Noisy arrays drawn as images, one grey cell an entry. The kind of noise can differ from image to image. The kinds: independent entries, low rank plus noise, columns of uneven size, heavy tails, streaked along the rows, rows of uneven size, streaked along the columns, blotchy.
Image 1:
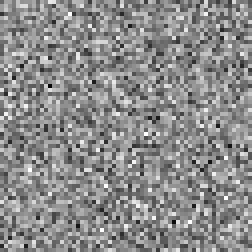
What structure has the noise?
independent entries
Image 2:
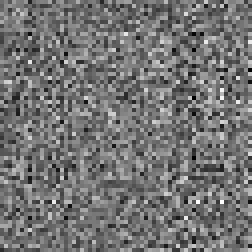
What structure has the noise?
low rank plus noise
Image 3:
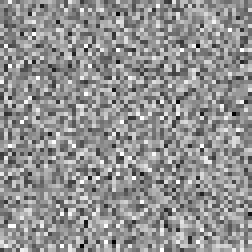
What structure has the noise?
low rank plus noise
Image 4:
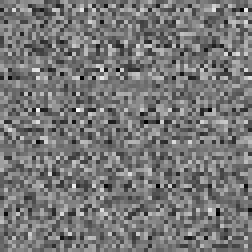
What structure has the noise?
rows of uneven size
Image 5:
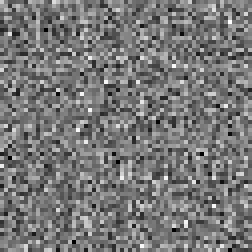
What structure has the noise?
low rank plus noise
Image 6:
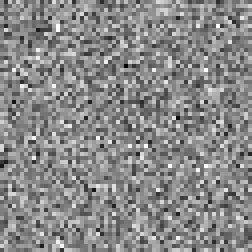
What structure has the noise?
independent entries
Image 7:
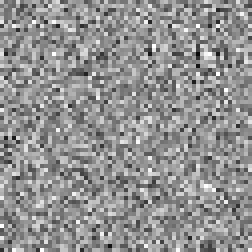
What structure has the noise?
low rank plus noise
